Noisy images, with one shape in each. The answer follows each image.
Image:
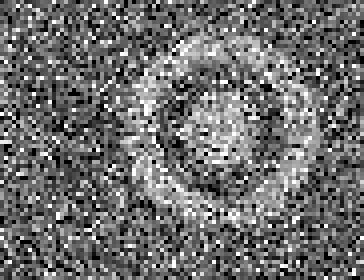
bullseye
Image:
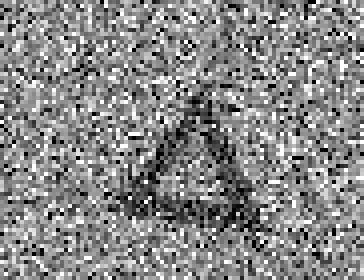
triangle frame
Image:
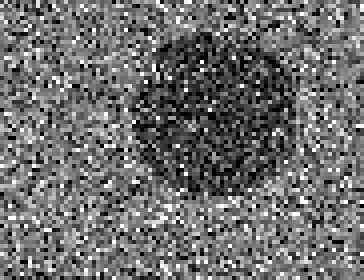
disc
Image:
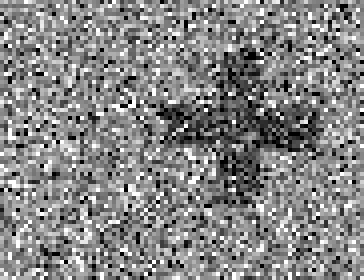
cross
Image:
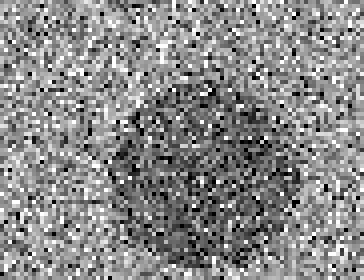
disc
